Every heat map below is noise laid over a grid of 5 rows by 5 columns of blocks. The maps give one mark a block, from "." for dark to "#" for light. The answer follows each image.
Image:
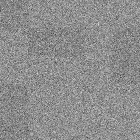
. # # # #
# . . # .
# # # # .
. # # # #
. # # # #
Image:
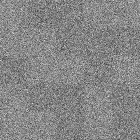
# . . # #
# # . . .
. # # . #
# . . # .
# # . # .
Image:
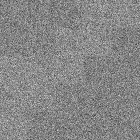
. . . # #
. . # # .
# # # . .
# # . . .
# . . . .
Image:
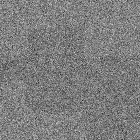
# # # # #
# . . # #
. . . . .
# . . . .
# # # . .
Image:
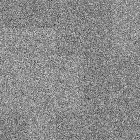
. . . . #
# # . . #
# # # . .
# # # . .
. # . . .
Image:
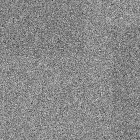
. . . # #
. . . # .
# # # # .
# # # # .
# # # # .
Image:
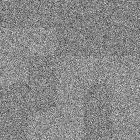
. . . . .
# # . . .
# . # # #
. . # . #
. # # . #
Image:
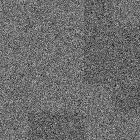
# # # . #
# # # . .
# # # . .
# # # # .
# . . # #
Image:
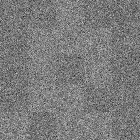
. . # . .
. # # # .
. # . # .
. # # . .
# . # # .
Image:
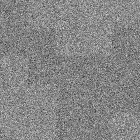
. # # # #
. . # # .
# . . . .
# # . . .
# # . . #
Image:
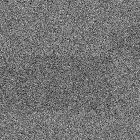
# # # # #
# # # # .
. . . . #
. . . . #
# # # # #
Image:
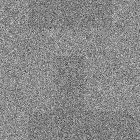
# . . . #
# # # # #
# # . # #
# # . # #
# . . . .
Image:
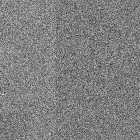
# # . . .
# # . . .
# # . . .
# # . . .
. # . . .
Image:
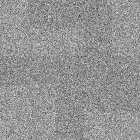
# . . . #
# # # . #
. . . . .
# # . . .
# # . # #
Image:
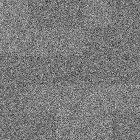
# . . # .
# # # . .
. . . . .
. # # # #
. . # # .
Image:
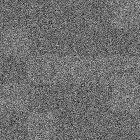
. . . . #
# . . . .
. # # # #
# . . . #
. # . . .
